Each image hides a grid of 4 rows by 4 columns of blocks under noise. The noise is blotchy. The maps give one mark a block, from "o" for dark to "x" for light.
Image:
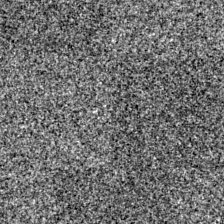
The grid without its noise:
ooxx
xxoo
xxoo
xoox
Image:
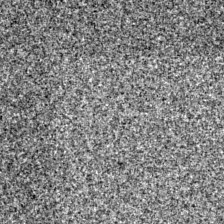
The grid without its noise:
oooo
oxxx
oxxx
oxxx
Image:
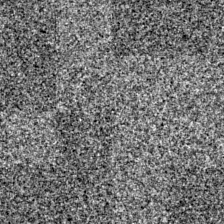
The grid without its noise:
oxoo
oxxx
xoxx
ooxo
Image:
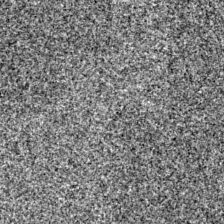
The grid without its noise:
ooxo
oxxo
xxoo
xxoo
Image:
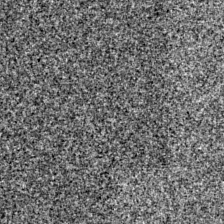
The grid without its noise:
ooox
ooox
ooox
ooxx
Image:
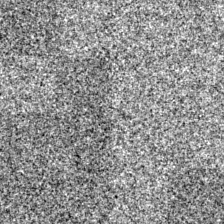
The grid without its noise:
oxxx
xoxx
ooxx
ooxo
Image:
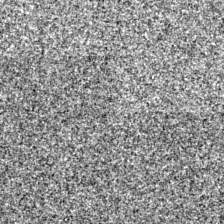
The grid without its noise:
xxxx
ooxx
oooo
oooo
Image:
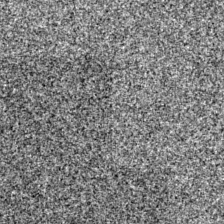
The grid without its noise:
xxxx
ooxx
ooxx
ooox
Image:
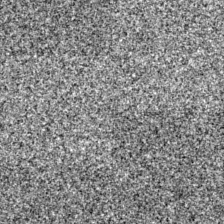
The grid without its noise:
ooxx
xxxx
xxoo
oooo
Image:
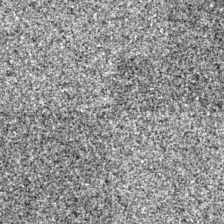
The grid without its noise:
xxxo
xxoo
ooxx
ooxx
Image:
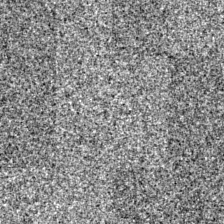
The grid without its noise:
oxox
oxxo
oxxo
xxoo
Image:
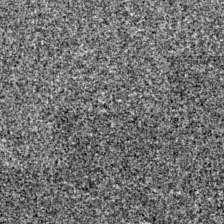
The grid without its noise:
xxxx
xxxo
xooo
oooo
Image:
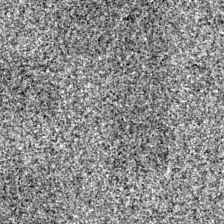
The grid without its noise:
xoox
oxox
xxox
oxxx
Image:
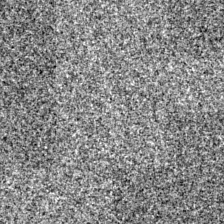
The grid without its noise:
oxxo
oxxx
oxxo
xxoo
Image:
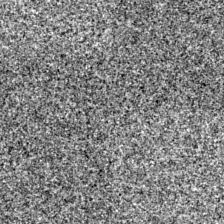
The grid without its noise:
xxoo
oooo
ooxx
ooxx
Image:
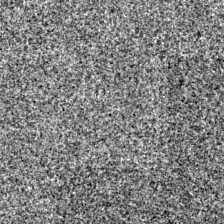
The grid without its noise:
xxxx
xxxo
xxxo
xooo
